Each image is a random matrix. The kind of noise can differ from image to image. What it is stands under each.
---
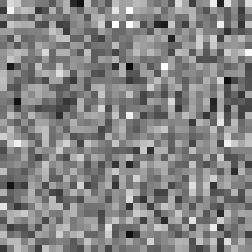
low rank plus noise
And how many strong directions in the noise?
two
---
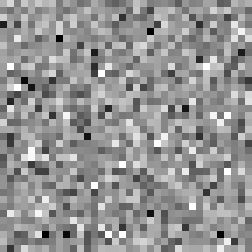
heavy tails
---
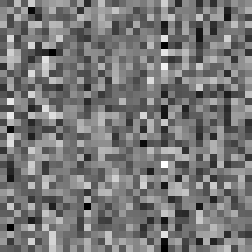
columns of uneven size
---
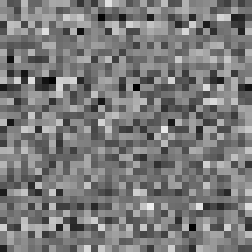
rows of uneven size
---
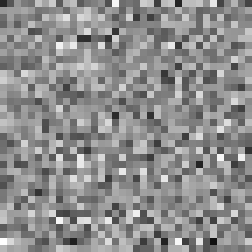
low rank plus noise
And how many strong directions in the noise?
two
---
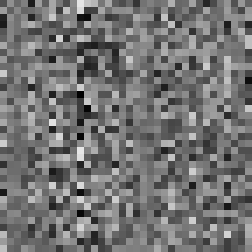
columns of uneven size
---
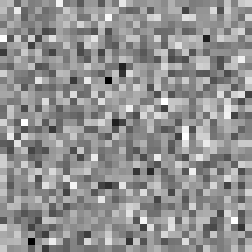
independent entries
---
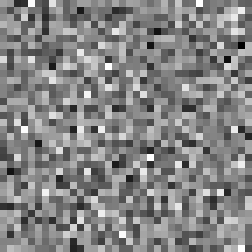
independent entries
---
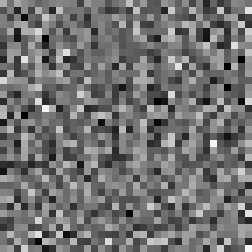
low rank plus noise
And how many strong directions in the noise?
one
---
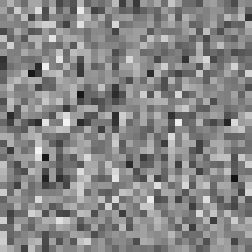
low rank plus noise
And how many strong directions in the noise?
one
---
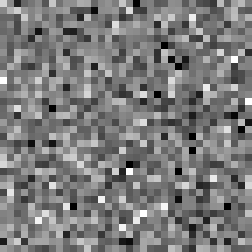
heavy tails
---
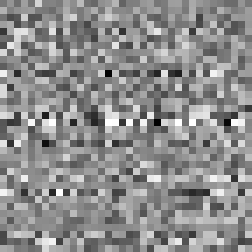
rows of uneven size
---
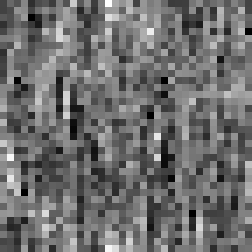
streaked along the columns
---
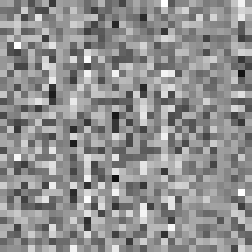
columns of uneven size
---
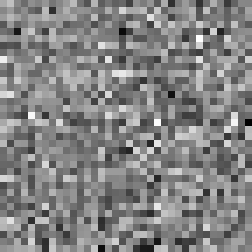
low rank plus noise
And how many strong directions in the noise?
five to eight
